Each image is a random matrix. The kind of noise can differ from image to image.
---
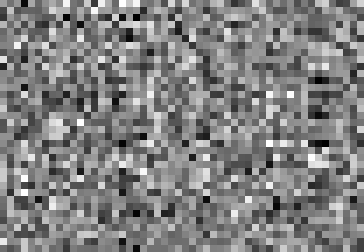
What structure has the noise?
low rank plus noise
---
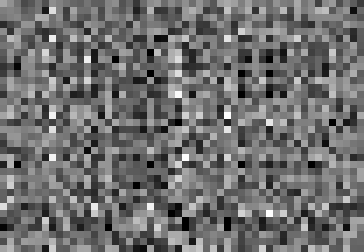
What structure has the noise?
low rank plus noise
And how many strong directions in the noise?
two
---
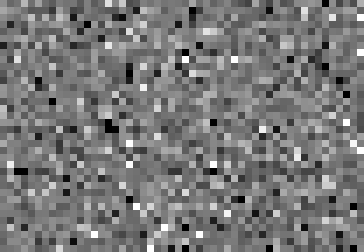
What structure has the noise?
heavy tails
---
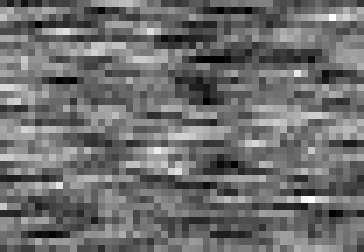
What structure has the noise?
streaked along the rows
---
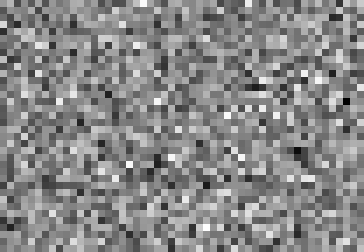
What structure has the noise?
independent entries
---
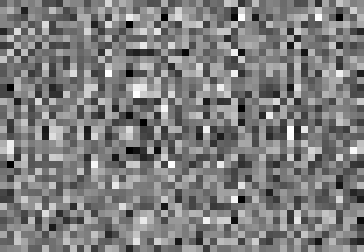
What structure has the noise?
low rank plus noise
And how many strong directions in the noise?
three or four
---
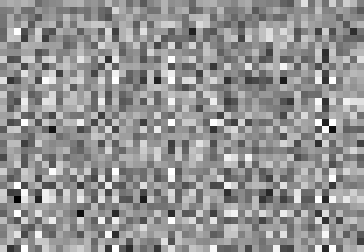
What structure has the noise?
low rank plus noise
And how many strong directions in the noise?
one
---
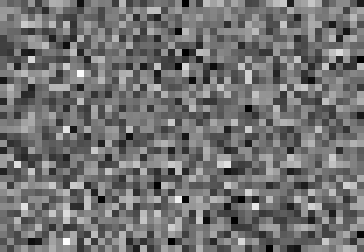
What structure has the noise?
low rank plus noise
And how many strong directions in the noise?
five to eight
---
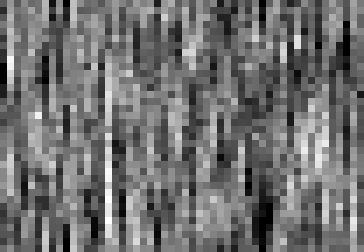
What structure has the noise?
streaked along the columns
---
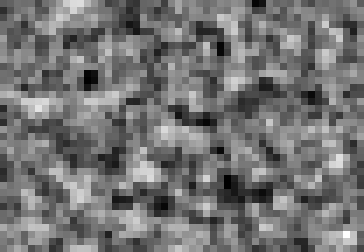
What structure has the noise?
blotchy
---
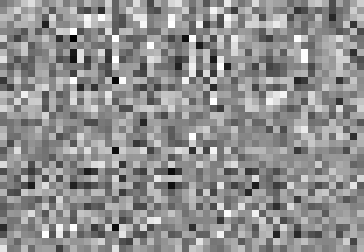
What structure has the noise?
low rank plus noise
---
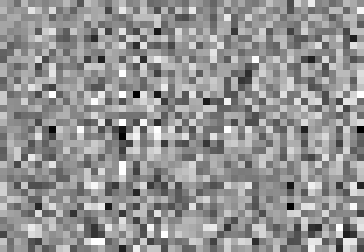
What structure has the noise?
low rank plus noise
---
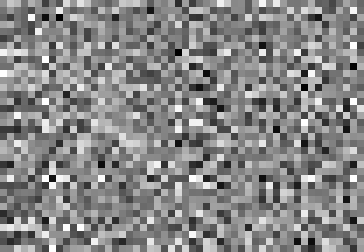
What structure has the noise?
low rank plus noise
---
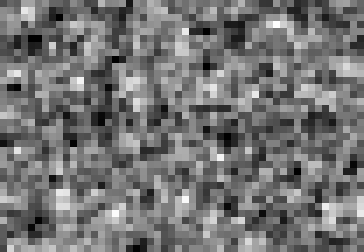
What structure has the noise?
blotchy
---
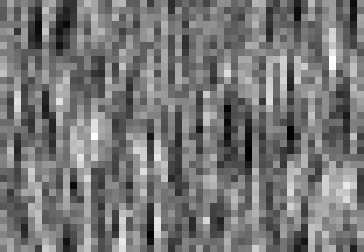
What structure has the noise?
streaked along the columns
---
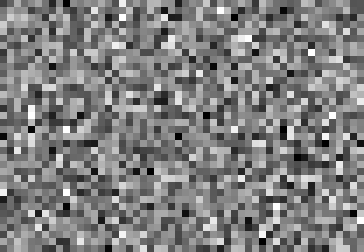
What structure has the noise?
independent entries
